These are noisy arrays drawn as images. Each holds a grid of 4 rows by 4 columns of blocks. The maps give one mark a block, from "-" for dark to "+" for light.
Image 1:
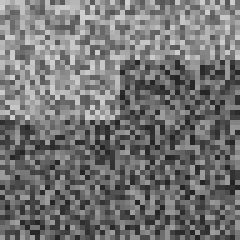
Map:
+ + + +
+ + - -
- - - -
- - - -
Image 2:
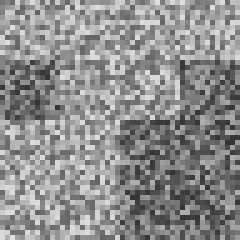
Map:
+ + + +
- + + -
+ + - -
+ + - -
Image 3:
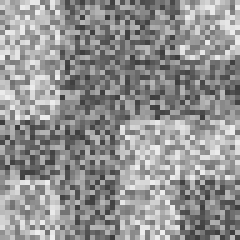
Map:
+ - - +
+ - - -
- - + +
+ - + -
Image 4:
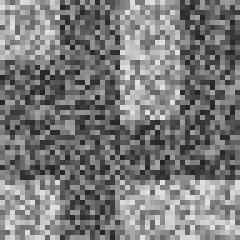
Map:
+ - + -
- - + -
- - - -
+ - + +
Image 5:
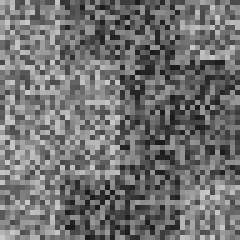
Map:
+ - - +
+ + - -
+ + - -
+ - - +
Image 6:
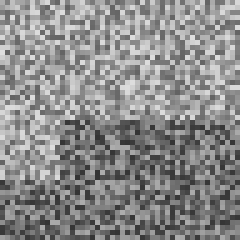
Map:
+ + + +
+ + + +
+ - - -
- - - -
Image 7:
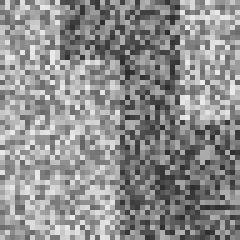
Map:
+ - - +
+ + - +
+ + - -
+ + - -
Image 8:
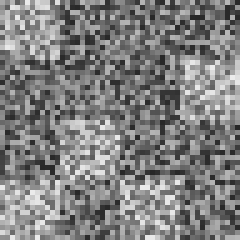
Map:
+ - - -
- - - +
- + - -
+ - + -
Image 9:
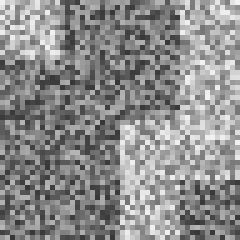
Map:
+ - - +
- - - +
- - + +
- - + -
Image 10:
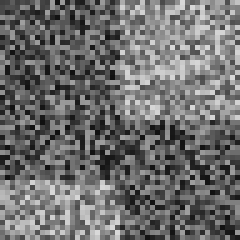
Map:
- - + +
- - + +
- - - -
+ + - -
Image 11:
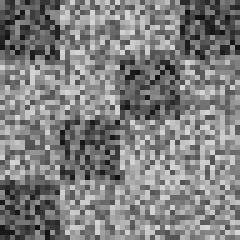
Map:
- + + -
+ + - +
+ - + +
- + + +
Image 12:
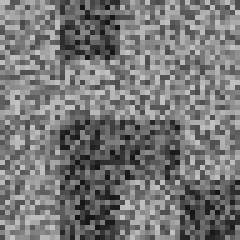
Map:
+ - + +
+ + + +
+ - - +
+ - + -
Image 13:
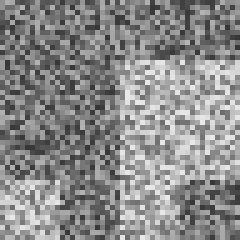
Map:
- - - -
- - + +
- - + +
+ - + -
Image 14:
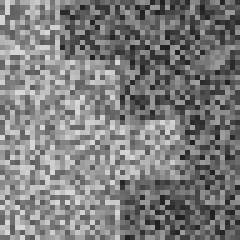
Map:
+ - - -
+ + - -
+ + + -
+ + - -
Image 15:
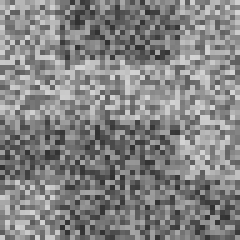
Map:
+ - - +
+ + + +
- - - +
+ - - -
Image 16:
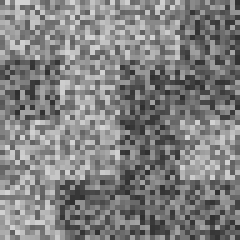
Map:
+ + + -
- + - -
+ + - +
+ - - -
